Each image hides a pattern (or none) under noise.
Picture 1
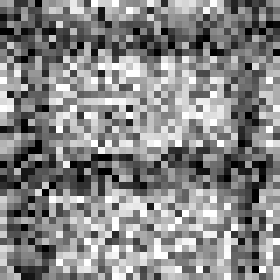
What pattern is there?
bands of rows crossing bands of columns
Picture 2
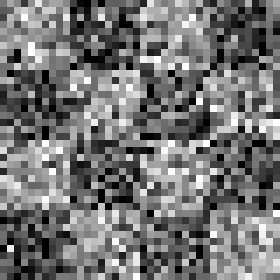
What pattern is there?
a checkerboard
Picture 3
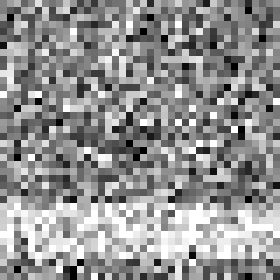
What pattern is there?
one band of rows
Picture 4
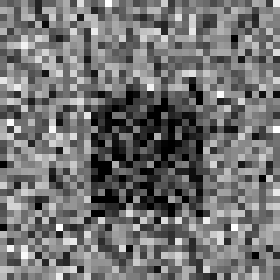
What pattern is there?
one block
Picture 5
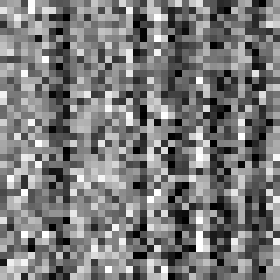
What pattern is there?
bands of columns
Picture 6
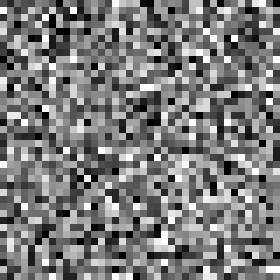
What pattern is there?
only noise
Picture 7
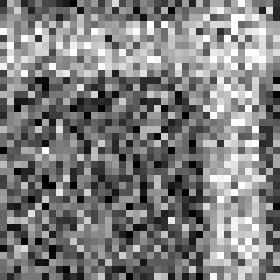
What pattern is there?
bands of rows crossing bands of columns
